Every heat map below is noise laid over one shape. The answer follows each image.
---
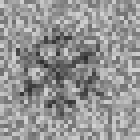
snowflake
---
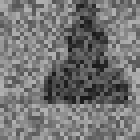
chess pawn
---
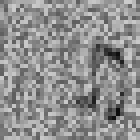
pair of musical notes
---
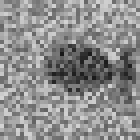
fish
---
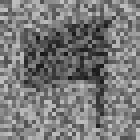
flag
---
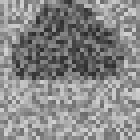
cloud
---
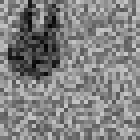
rabbit's head
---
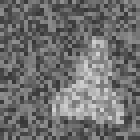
chess pawn
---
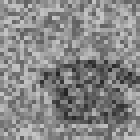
telephone
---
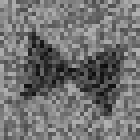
bow tie
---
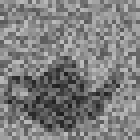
teapot
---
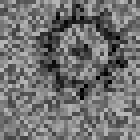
gear
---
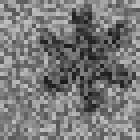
asterisk
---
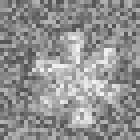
asterisk
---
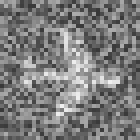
airplane
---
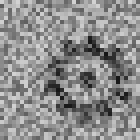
gear
